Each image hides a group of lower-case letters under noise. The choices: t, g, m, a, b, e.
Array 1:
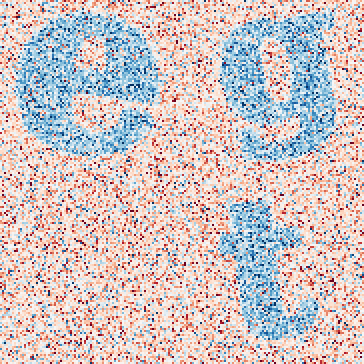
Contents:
top left: blue e; top right: blue g; bottom right: blue t
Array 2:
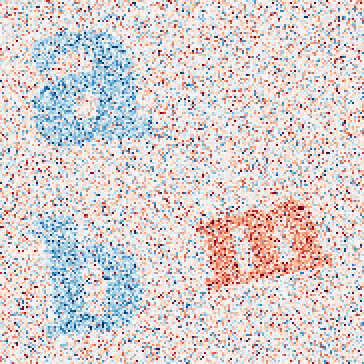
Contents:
top left: blue a; bottom left: blue b; bottom right: red m
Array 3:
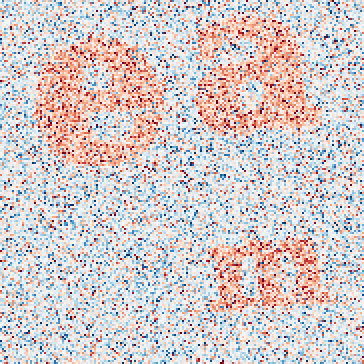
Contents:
top left: red e; top right: red a; bottom right: red m
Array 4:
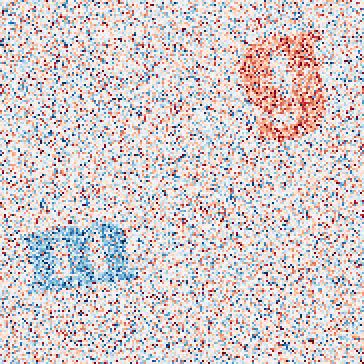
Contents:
top right: red g; bottom left: blue m
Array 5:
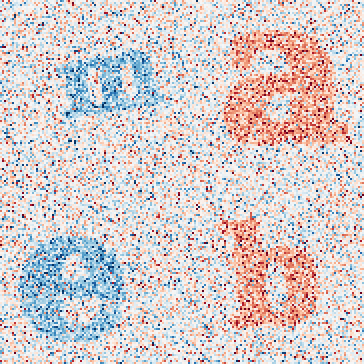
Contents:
top left: blue m; top right: red a; bottom left: blue e; bottom right: red b
